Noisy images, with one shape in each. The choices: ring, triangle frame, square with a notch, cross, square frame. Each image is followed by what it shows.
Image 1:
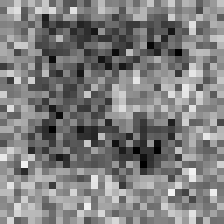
dark square with a notch
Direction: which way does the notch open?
right
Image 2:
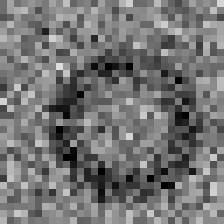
dark ring
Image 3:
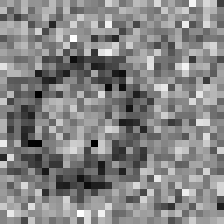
dark ring
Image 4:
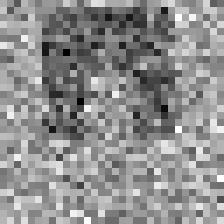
dark square with a notch
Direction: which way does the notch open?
down
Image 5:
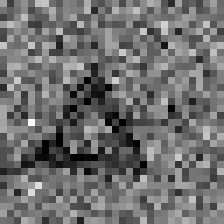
dark triangle frame
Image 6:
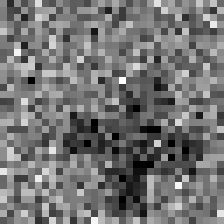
dark cross
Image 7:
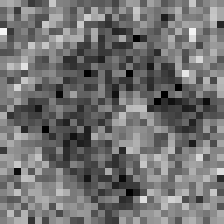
dark square with a notch
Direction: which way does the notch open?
down and right
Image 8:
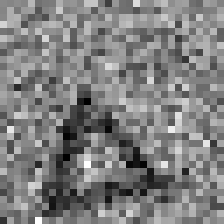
dark triangle frame
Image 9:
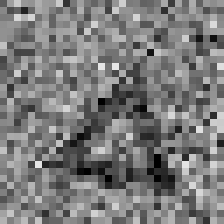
dark triangle frame
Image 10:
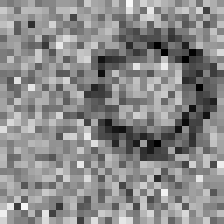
dark ring
